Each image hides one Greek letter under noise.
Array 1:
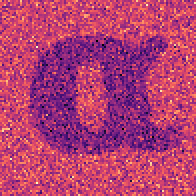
dark alpha
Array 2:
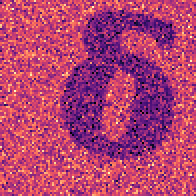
dark delta
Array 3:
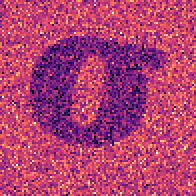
dark sigma
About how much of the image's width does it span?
two thirds
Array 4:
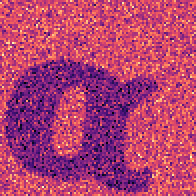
dark alpha
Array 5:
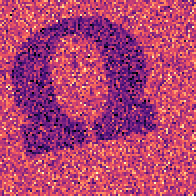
dark omega
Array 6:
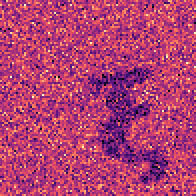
dark xi
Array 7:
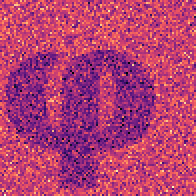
dark phi
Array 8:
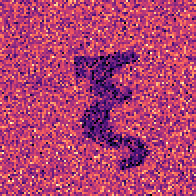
dark xi
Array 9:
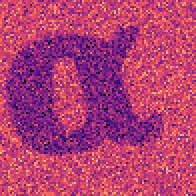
dark alpha
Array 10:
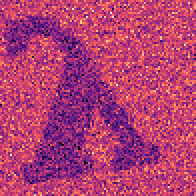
dark lambda
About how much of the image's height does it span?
nearly all
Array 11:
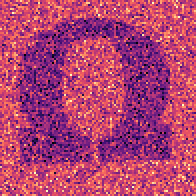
dark omega
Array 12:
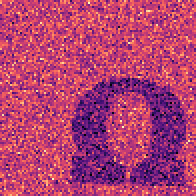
dark omega
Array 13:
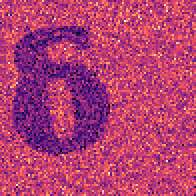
dark delta
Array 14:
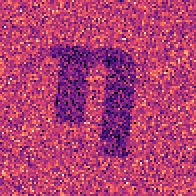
dark eta
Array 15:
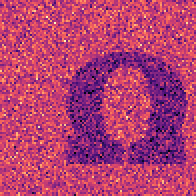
dark omega
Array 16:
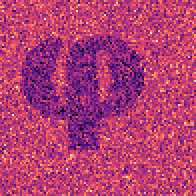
dark phi
